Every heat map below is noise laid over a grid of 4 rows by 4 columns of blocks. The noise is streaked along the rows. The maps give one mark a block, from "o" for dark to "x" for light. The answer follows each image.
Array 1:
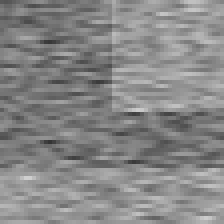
ooxx
ooxx
oooo
xxxx
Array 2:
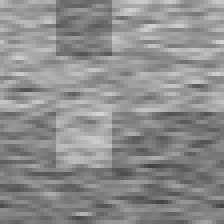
xoxx
xxxx
oxoo
oooo
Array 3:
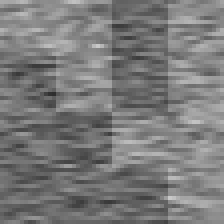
xxox
oxox
ooxx
ooox
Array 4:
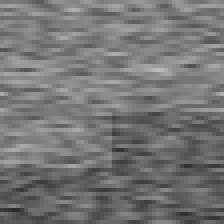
xxxx
xxxx
xxoo
oooo
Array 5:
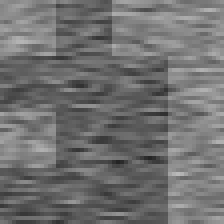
xoxx
ooox
xoox
ooox
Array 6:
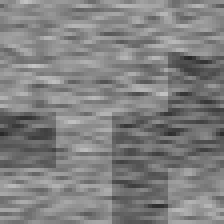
xxxx
xxxo
oxoo
xxox
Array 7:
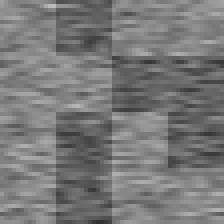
xoxx
xxoo
xoxo
xoxx
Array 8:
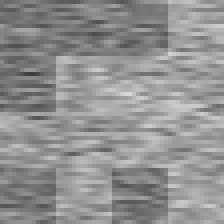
ooox
oxxx
xxxx
oxox
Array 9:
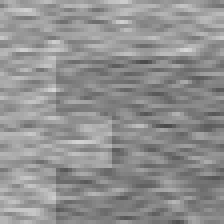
xxxx
xooo
xxoo
xooo
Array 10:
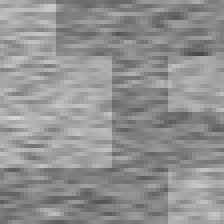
xooo
xxox
xxoo
ooox
